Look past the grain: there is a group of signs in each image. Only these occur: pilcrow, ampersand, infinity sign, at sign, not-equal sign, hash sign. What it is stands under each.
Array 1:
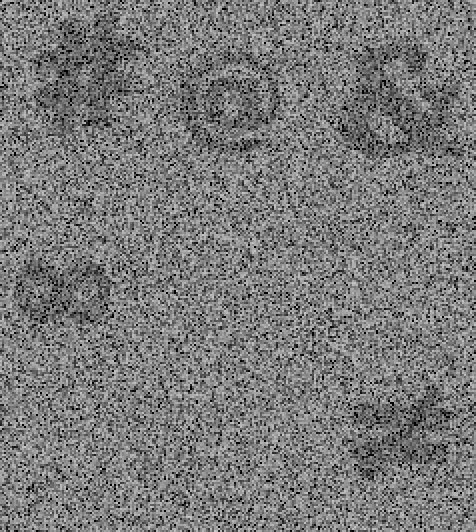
top left: hash sign; top middle: at sign; top right: ampersand; middle left: infinity sign; bottom right: not-equal sign
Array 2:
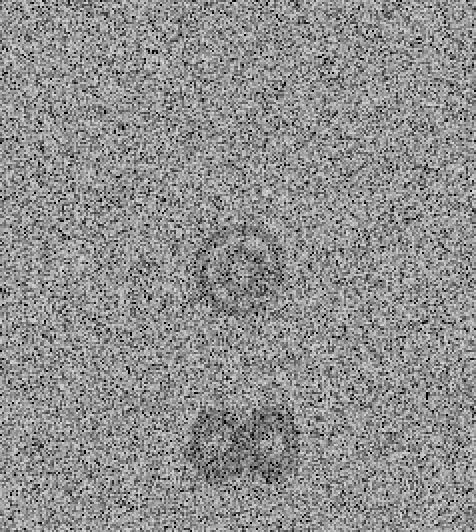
centre: at sign; bottom middle: infinity sign
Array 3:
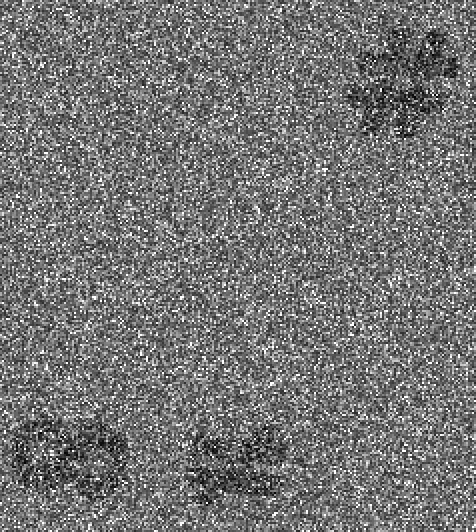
top right: hash sign; bottom left: infinity sign; bottom middle: not-equal sign
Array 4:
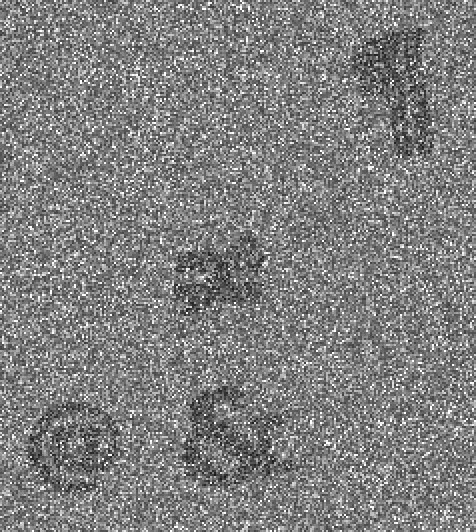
top right: pilcrow; centre: not-equal sign; bottom left: at sign; bottom middle: ampersand
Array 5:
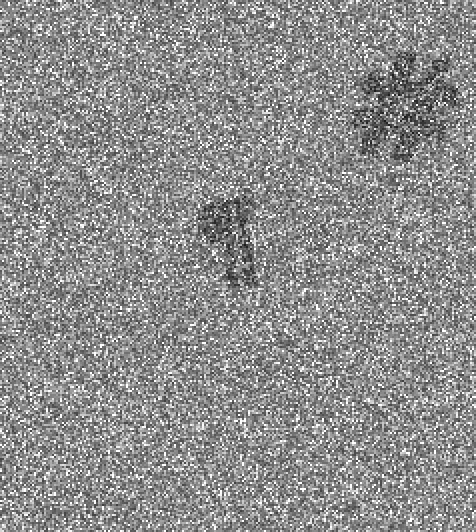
top right: hash sign; centre: pilcrow
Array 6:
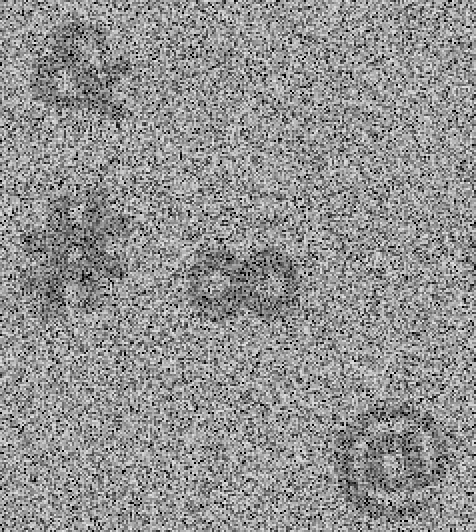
top left: ampersand; middle left: hash sign; centre: infinity sign; bottom right: at sign
